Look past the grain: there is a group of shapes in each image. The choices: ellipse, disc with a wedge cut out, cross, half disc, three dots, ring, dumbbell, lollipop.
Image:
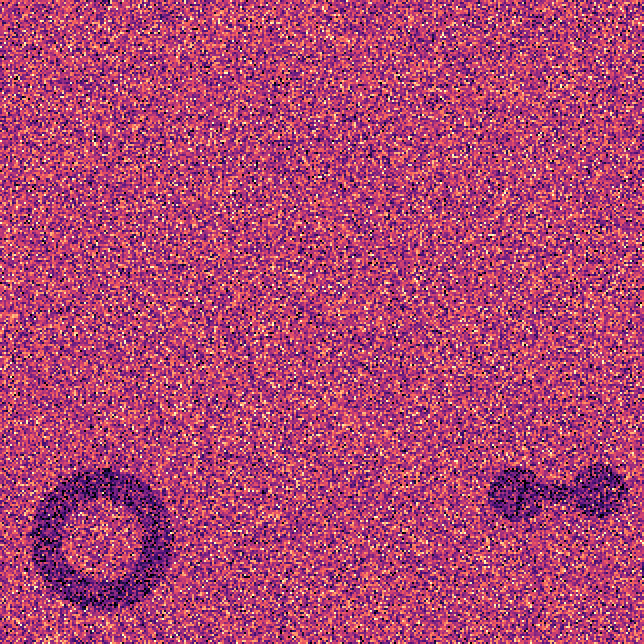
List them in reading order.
bottom left: ring; bottom right: dumbbell
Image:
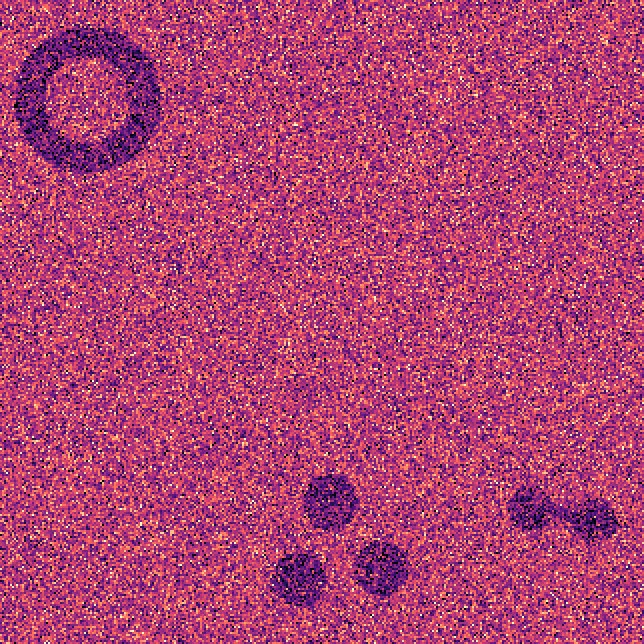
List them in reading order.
top left: ring; bottom middle: three dots; bottom right: dumbbell
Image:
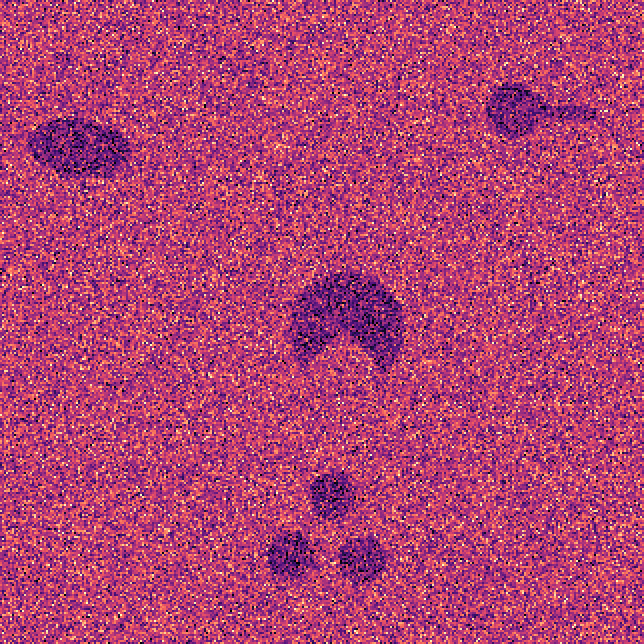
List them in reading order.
top left: ellipse; top right: lollipop; centre: disc with a wedge cut out; bottom middle: three dots
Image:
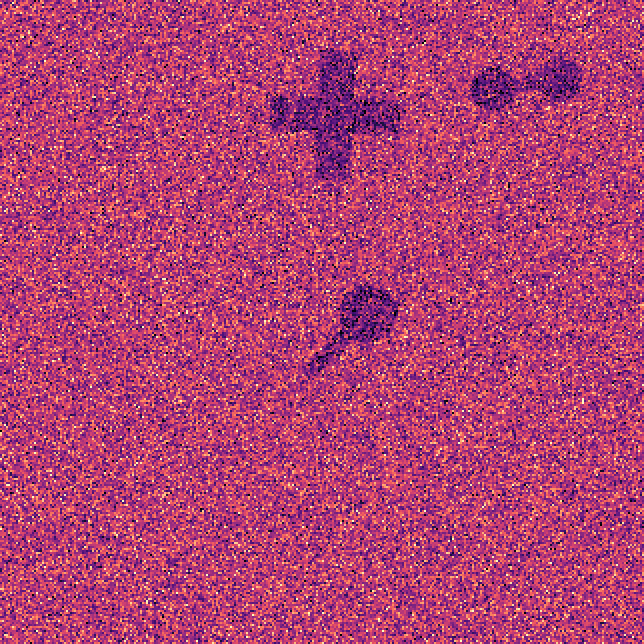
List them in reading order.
top middle: cross; top right: dumbbell; centre: lollipop
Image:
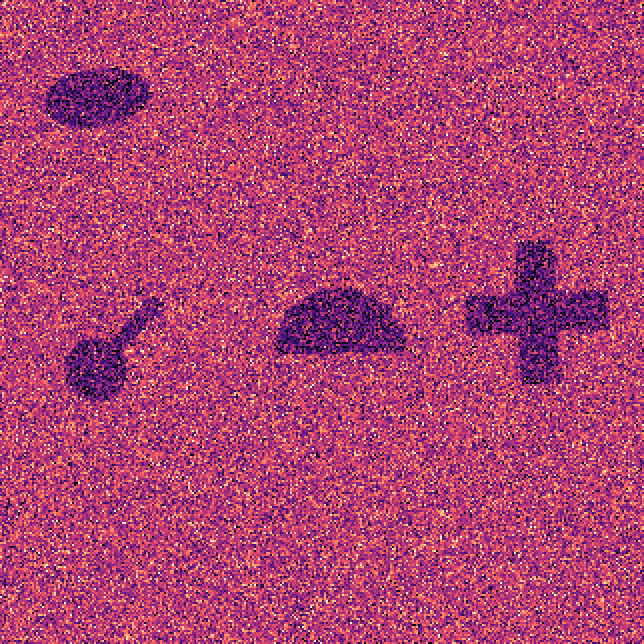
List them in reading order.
top left: ellipse; middle left: lollipop; centre: half disc; middle right: cross
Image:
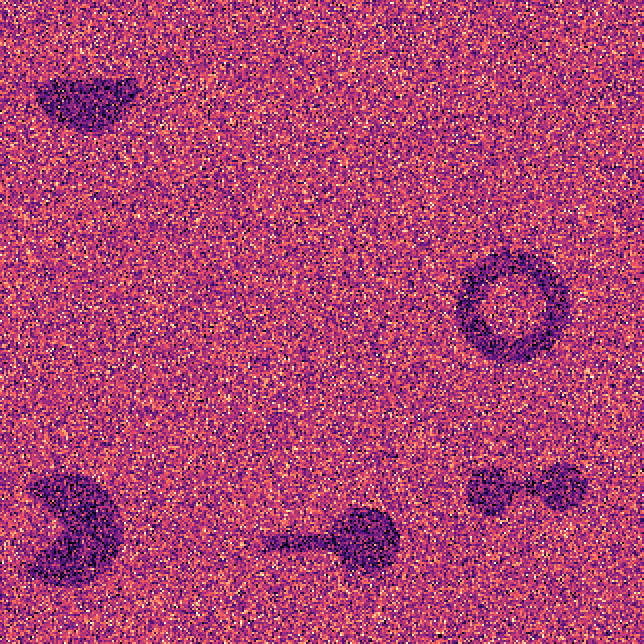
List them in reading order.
top left: half disc; middle right: ring; bottom left: disc with a wedge cut out; bottom middle: lollipop; bottom right: dumbbell
